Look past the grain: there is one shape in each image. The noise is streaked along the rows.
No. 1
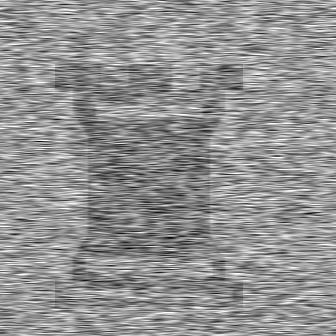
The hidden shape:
chess rook
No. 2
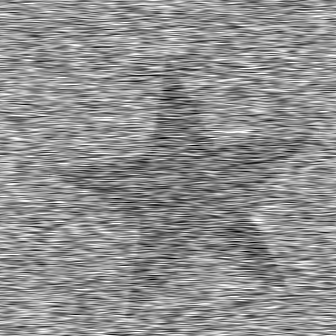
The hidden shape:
star
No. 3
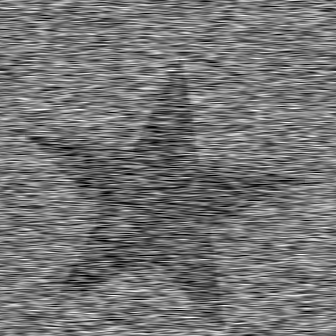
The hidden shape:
star
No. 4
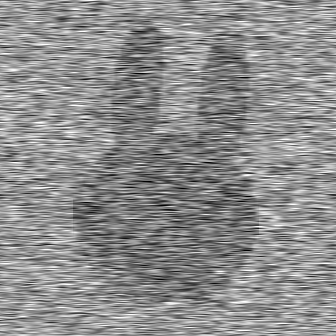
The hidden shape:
rabbit's head
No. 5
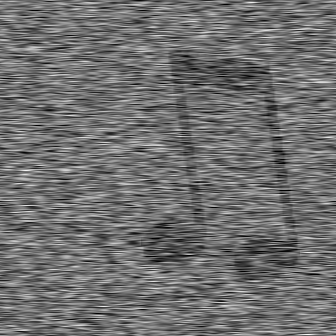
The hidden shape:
pair of musical notes
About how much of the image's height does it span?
two thirds
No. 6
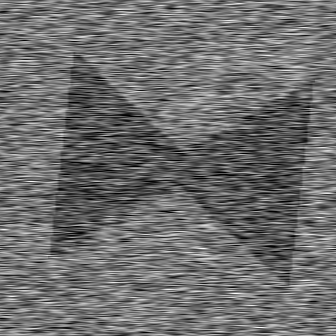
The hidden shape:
bow tie
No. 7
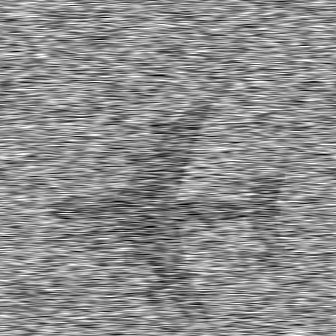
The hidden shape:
airplane
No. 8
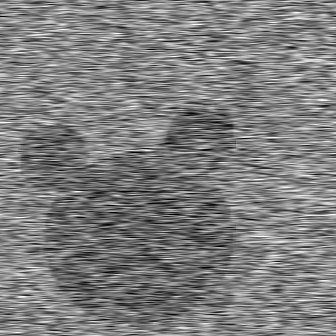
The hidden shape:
bear's head
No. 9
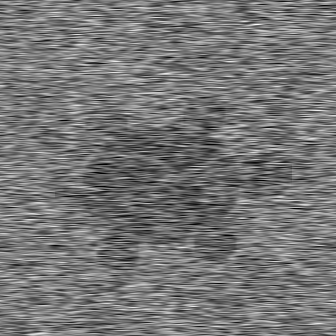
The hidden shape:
turtle
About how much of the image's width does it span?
two thirds
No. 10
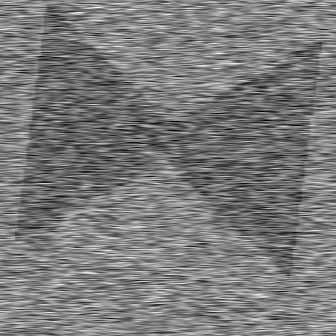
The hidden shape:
bow tie
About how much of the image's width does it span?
nearly all
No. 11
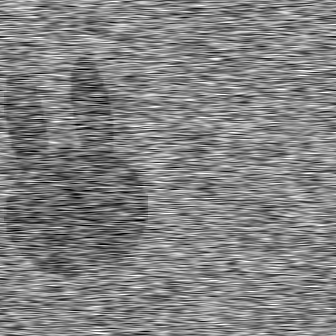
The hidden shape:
rabbit's head
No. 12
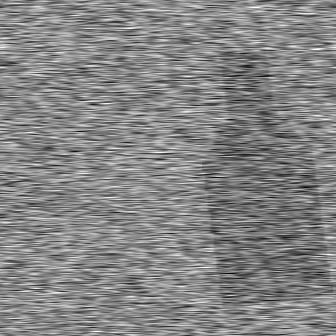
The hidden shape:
bottle
